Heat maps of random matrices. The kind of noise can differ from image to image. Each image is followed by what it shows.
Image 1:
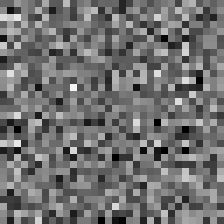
low rank plus noise
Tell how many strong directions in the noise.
two
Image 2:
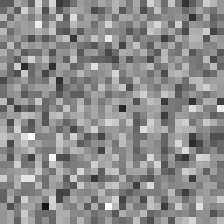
low rank plus noise
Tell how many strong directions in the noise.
three or four
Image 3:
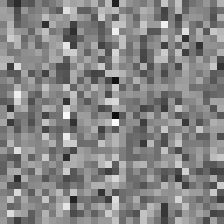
columns of uneven size
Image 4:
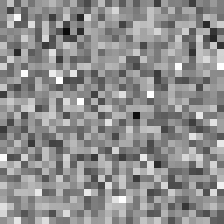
independent entries
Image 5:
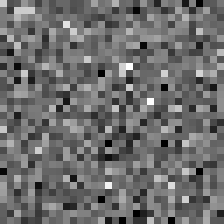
heavy tails
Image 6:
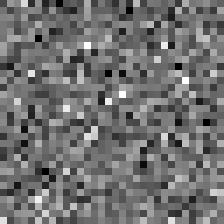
heavy tails
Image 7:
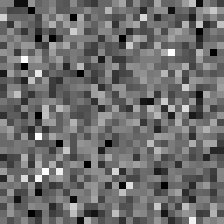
heavy tails
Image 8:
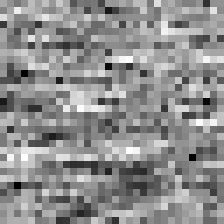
streaked along the rows
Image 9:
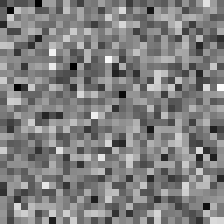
independent entries
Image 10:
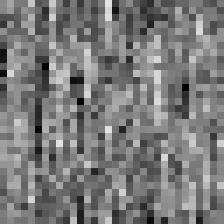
streaked along the columns
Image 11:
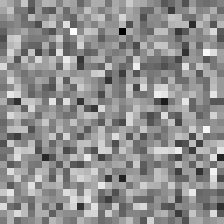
low rank plus noise
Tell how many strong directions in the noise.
two
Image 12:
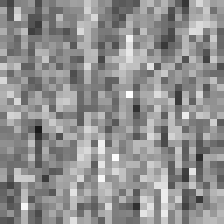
streaked along the columns
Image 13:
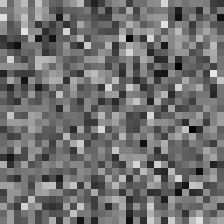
low rank plus noise
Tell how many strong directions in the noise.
five to eight
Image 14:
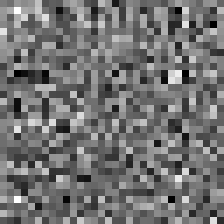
low rank plus noise
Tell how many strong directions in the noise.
one
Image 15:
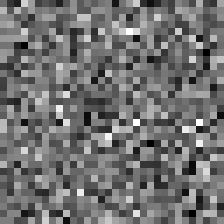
low rank plus noise
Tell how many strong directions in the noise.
one
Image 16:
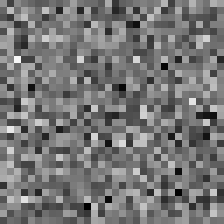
low rank plus noise
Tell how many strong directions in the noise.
five to eight
